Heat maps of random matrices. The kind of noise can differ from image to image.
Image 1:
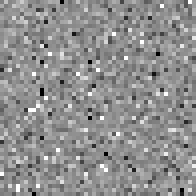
heavy tails
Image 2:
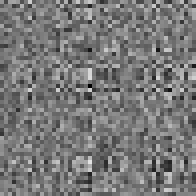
low rank plus noise
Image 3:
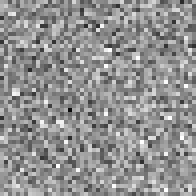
independent entries
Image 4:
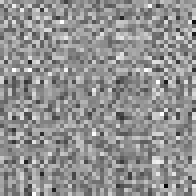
low rank plus noise
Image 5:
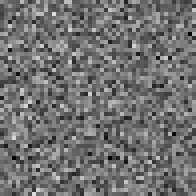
independent entries
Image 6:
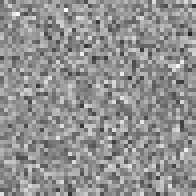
independent entries
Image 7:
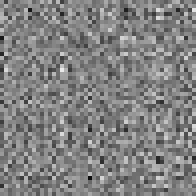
low rank plus noise
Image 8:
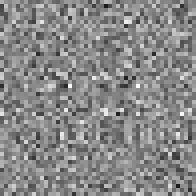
low rank plus noise
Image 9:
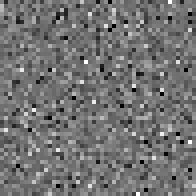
heavy tails
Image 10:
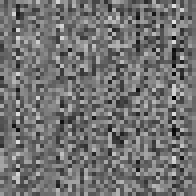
columns of uneven size
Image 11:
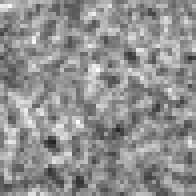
blotchy
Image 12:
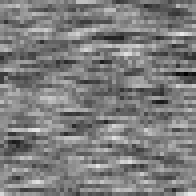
streaked along the rows
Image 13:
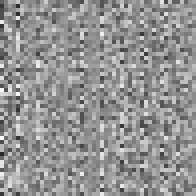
columns of uneven size
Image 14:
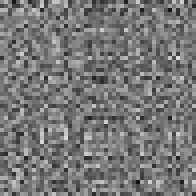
low rank plus noise
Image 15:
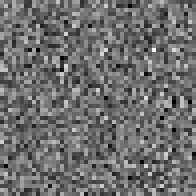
low rank plus noise
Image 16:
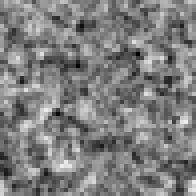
blotchy
